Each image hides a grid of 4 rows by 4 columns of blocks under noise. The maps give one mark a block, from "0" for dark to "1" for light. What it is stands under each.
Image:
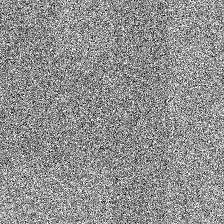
0101
0001
0001
1101
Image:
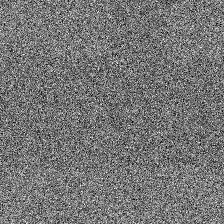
1101
0000
0000
1111
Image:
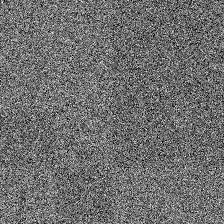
1100
1100
0100
1011
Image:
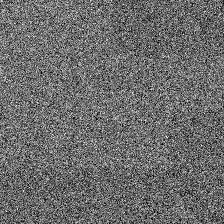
1100
1111
1110
0000
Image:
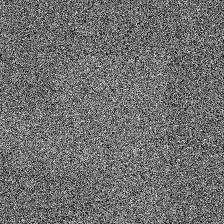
0000
0110
1110
0010
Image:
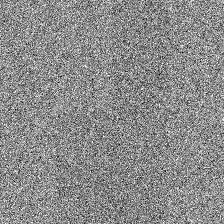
1101
1101
1001
1001
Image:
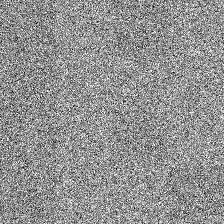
0101
0111
0101
0110
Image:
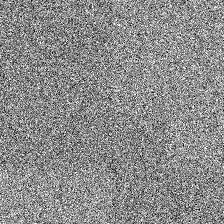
0011
0011
0001
1100
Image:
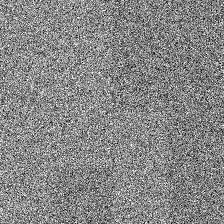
1100
1100
1110
1010
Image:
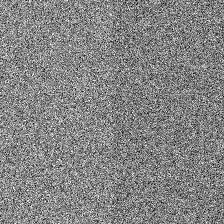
1100
1100
1100
1100
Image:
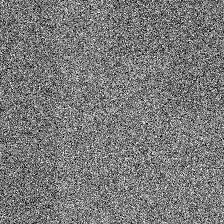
0100
0110
0111
0111
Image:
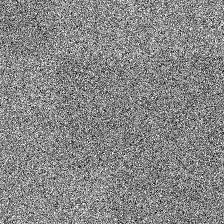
0111
1000
1000
1100
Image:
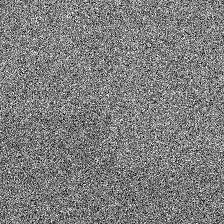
1111
1111
0011
0000
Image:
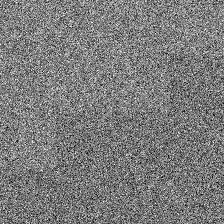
1111
1110
1000
0000
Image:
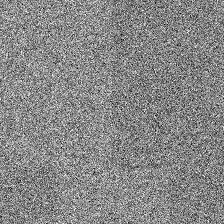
1100
1100
1100
0110
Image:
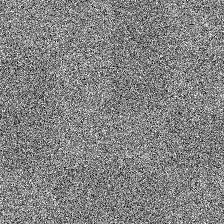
1101
0101
0110
1001
